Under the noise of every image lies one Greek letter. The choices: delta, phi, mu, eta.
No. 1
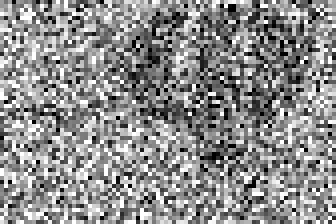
phi
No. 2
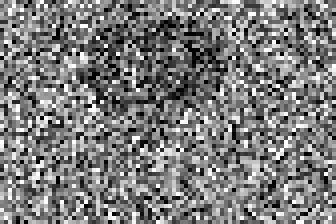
phi
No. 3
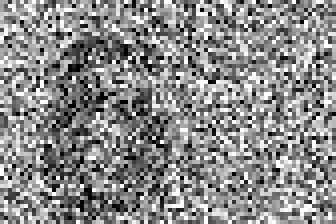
delta
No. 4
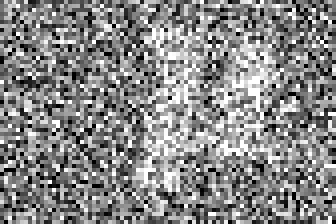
mu
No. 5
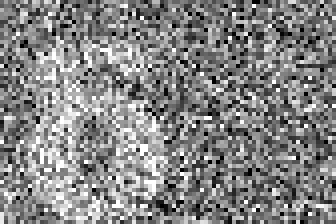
delta
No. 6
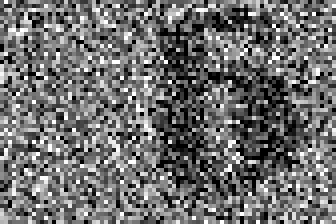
delta
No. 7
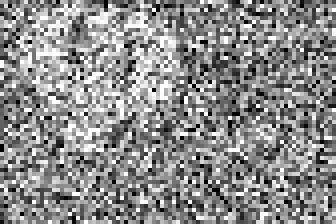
phi
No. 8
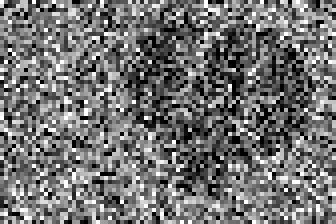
phi
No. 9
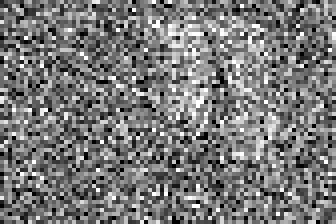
eta
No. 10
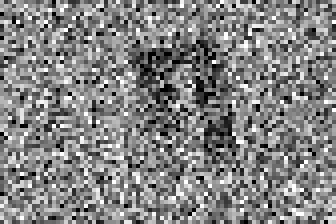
eta
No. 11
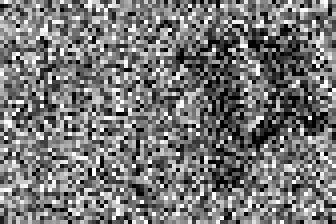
mu
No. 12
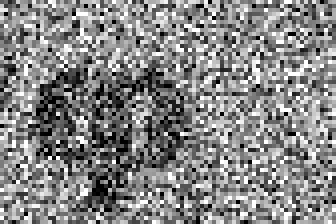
phi
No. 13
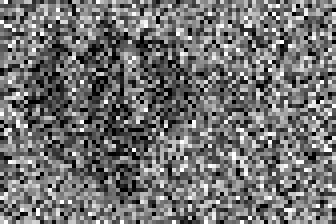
phi
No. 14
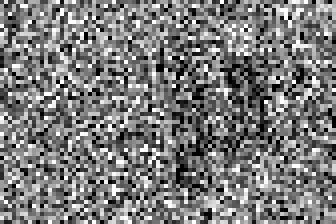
mu
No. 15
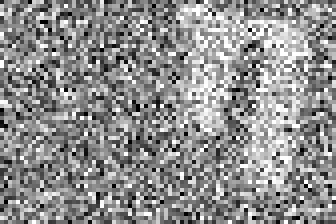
eta
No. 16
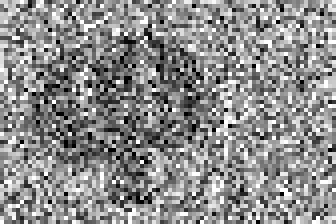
phi
